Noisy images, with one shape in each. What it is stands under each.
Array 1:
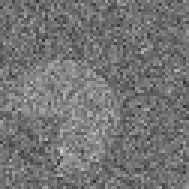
disc with a wedge cut out
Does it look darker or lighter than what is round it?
lighter
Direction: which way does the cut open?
down and left
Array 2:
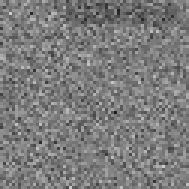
bar
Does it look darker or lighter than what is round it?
darker
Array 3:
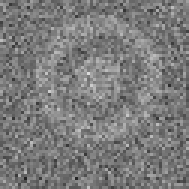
bullseye
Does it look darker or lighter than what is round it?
lighter
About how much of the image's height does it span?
two thirds
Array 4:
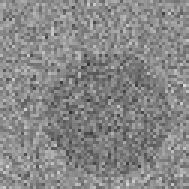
disc
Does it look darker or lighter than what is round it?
darker
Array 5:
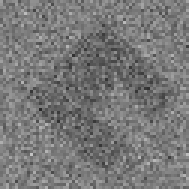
square with a notch
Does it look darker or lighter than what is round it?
darker
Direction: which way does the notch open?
down and right
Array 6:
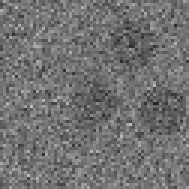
three dots
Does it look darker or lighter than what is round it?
darker
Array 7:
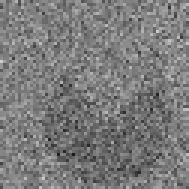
disc with a wedge cut out
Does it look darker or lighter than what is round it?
darker
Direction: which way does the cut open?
up
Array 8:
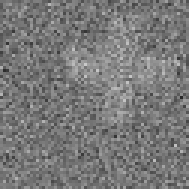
cross
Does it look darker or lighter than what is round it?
lighter
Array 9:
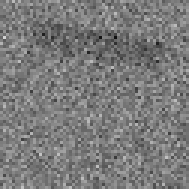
bar
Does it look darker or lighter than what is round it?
darker
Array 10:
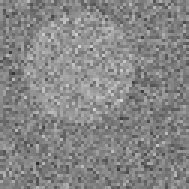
disc
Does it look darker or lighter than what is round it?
lighter
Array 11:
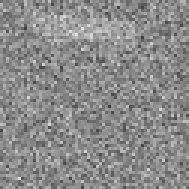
bar
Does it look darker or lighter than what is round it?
lighter
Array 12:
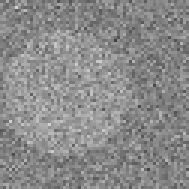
disc
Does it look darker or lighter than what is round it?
lighter
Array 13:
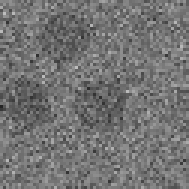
three dots
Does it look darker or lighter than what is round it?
darker
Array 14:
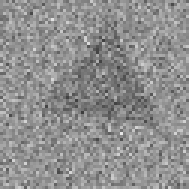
triangle
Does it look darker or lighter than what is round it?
darker
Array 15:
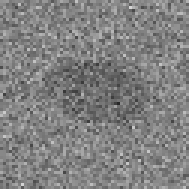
ellipse
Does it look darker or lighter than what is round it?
darker
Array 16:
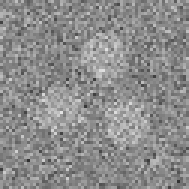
three dots
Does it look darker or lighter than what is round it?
lighter
